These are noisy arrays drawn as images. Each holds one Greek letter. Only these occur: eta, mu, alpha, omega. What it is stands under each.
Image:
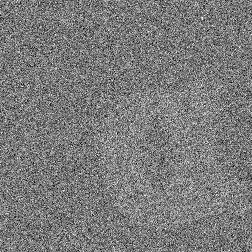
alpha
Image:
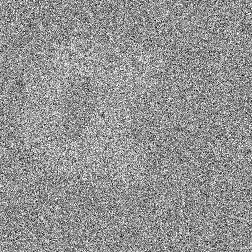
alpha
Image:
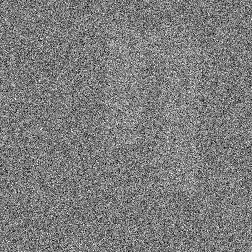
eta
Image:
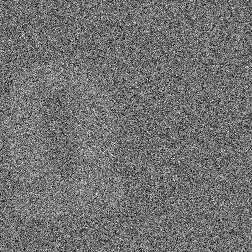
omega
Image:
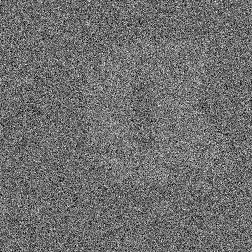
alpha
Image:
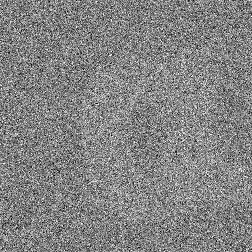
alpha
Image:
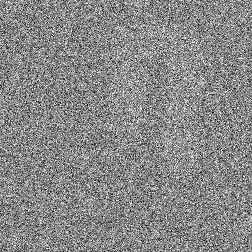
eta
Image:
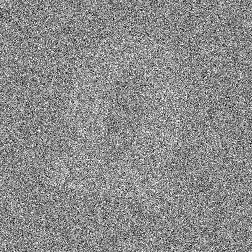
omega
